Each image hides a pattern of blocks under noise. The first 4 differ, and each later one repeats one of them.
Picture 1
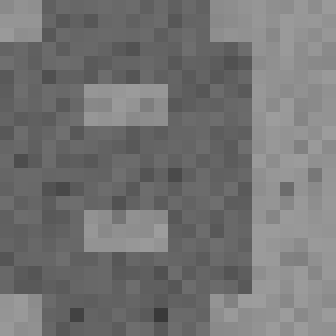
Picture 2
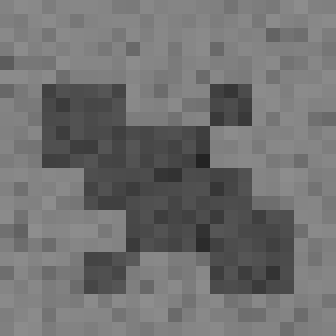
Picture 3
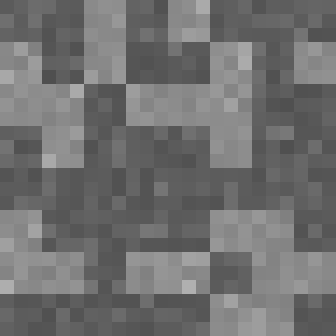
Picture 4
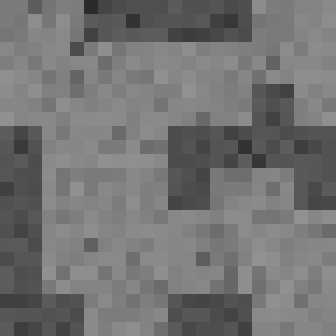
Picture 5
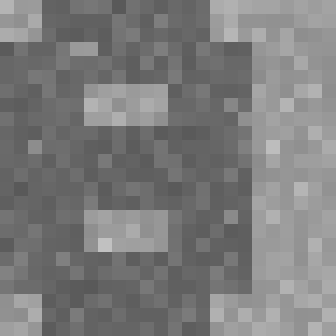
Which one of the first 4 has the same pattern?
1
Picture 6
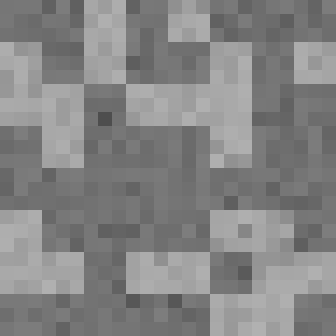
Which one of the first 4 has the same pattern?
3
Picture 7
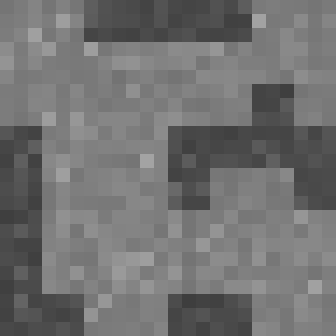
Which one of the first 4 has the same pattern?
4
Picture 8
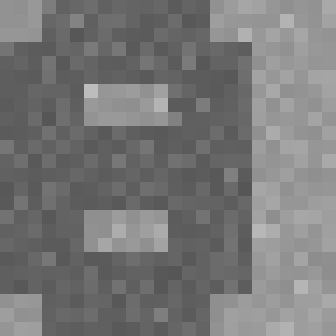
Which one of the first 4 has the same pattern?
1
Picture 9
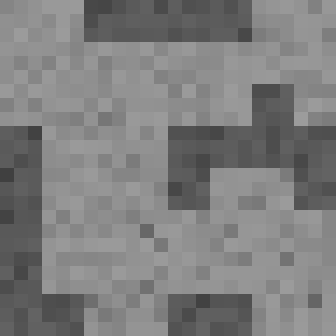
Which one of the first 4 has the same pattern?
4
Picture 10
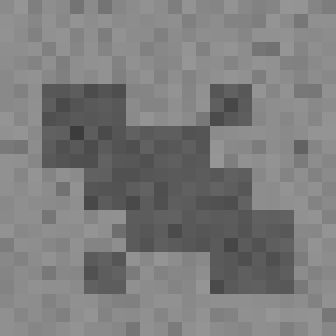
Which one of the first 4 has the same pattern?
2
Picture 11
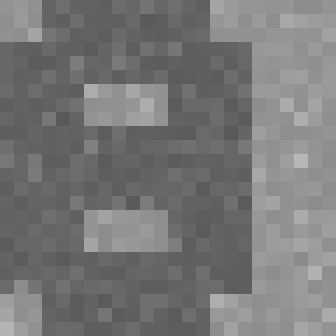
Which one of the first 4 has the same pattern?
1
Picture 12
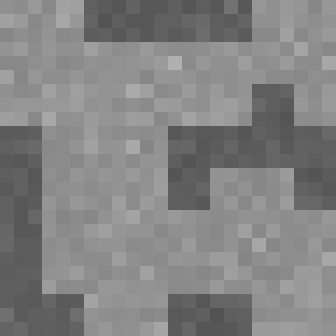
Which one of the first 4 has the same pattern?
4
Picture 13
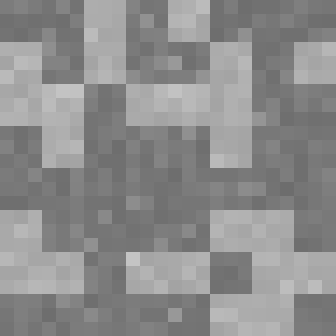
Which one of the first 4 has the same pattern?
3
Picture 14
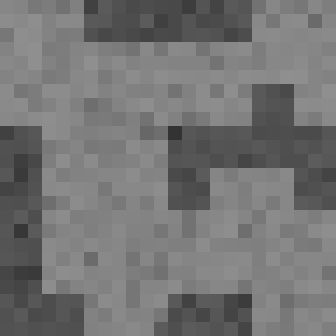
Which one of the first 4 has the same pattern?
4
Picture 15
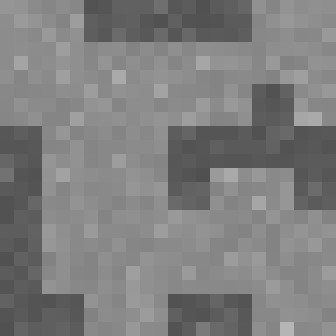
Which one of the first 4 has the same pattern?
4
